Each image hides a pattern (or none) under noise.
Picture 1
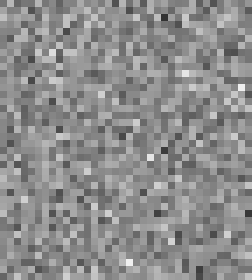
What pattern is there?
only noise
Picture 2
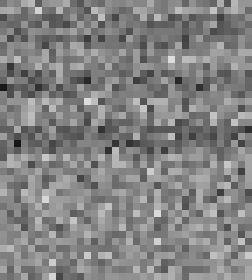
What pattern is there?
bands of rows
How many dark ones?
3
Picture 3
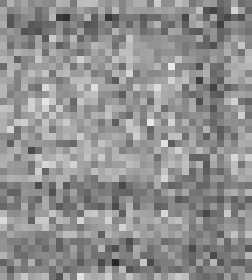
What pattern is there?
bands of rows crossing bands of columns
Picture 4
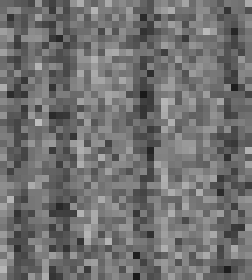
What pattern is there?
bands of columns
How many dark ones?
4
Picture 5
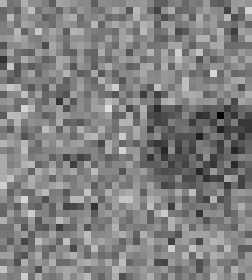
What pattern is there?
one block
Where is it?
middle right
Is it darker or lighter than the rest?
darker
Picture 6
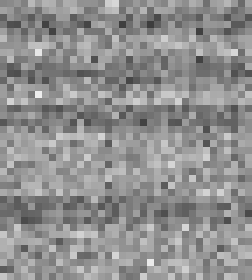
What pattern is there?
bands of rows
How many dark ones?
4
